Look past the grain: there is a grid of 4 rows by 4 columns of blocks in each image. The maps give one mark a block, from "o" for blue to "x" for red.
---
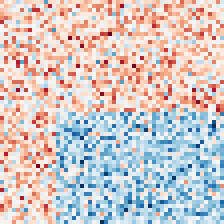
x x x x
x x x x
x o o o
x o o o
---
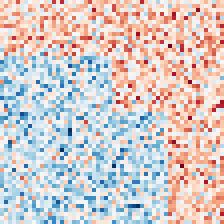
x x x x
o o x x
o o o x
o o o x
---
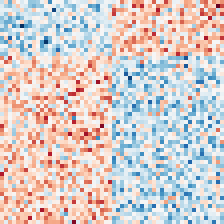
o o x x
x x o o
x x o o
x x o o
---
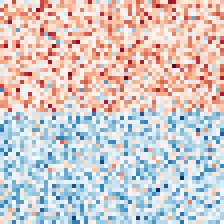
x x x x
x x x x
o o o o
o o o o
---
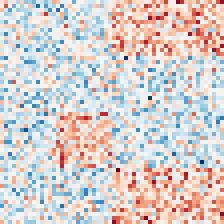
o o x x
o o o o
o x o o
o o x x
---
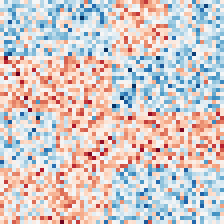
o o x o
x x o o
o x x x
x x o o
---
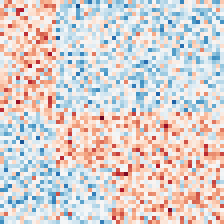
x o o o
x o o o
o x x x
o o x x
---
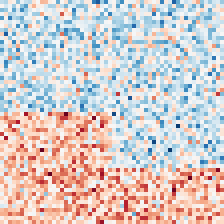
o o o o
o o o o
x x o o
x x x x
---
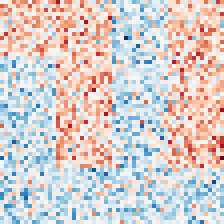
x x o x
o x o x
o x o x
o o o o
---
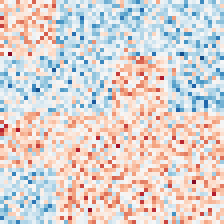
x o o o
o o x o
x x x x
o x x x
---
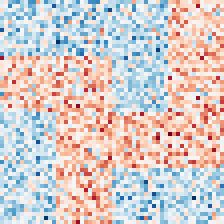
o o o x
x x o x
o x x x
o x o o
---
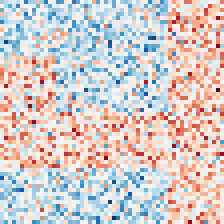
o o o x
x o o x
x x x x
o o o x
